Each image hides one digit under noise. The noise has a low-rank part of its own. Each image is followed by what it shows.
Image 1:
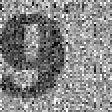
9
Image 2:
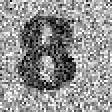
8
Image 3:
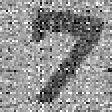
7
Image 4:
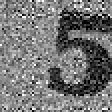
5
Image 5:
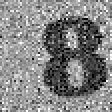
8
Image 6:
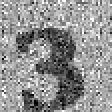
3
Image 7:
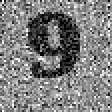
9
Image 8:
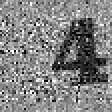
4
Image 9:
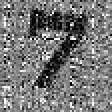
7
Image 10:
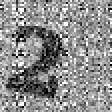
2
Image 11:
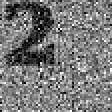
2
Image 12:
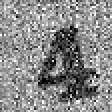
4
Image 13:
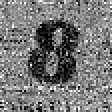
8
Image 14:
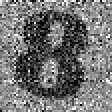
8
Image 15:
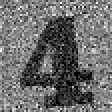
4
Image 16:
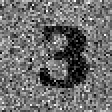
3
